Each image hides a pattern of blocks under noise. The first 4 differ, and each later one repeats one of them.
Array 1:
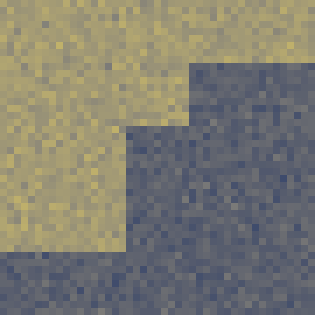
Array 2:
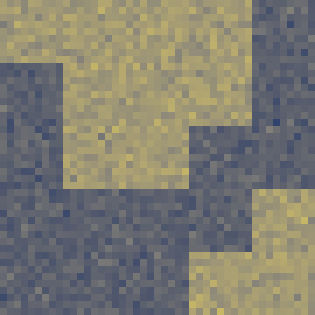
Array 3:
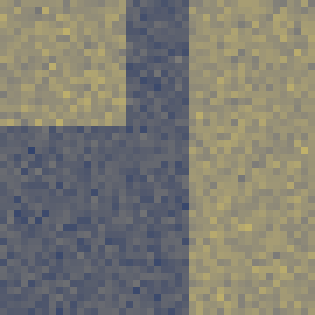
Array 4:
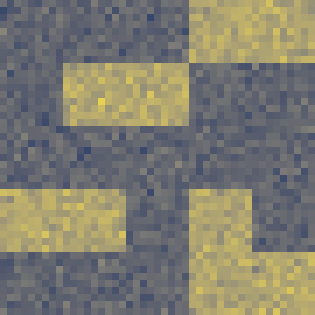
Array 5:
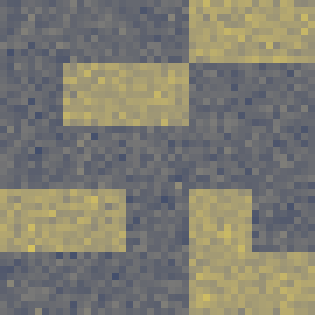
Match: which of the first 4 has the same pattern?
4
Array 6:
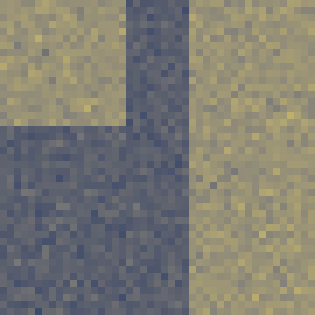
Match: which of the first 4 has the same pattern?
3
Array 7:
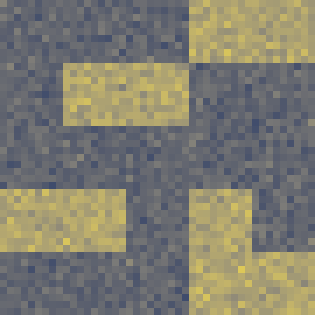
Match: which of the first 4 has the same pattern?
4
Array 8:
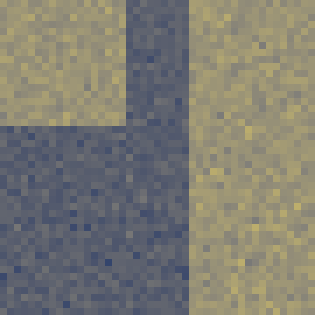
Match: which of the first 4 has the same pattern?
3
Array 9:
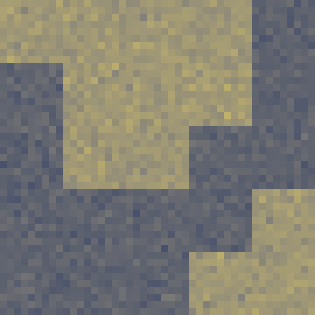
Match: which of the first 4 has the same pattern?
2
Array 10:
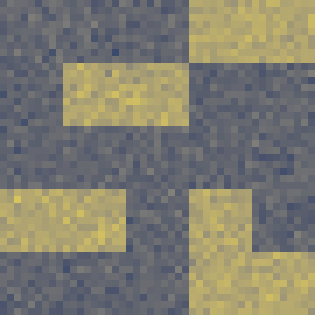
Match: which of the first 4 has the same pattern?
4
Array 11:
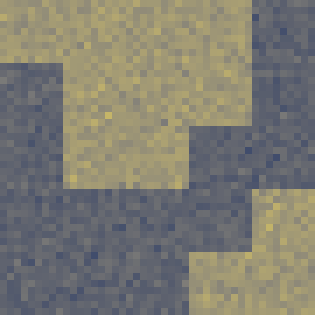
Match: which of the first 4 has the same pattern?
2
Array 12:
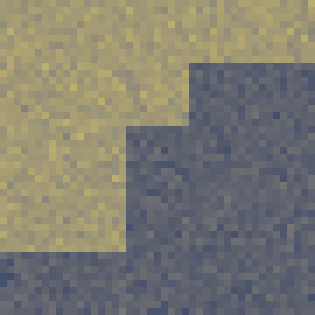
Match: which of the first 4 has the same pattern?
1
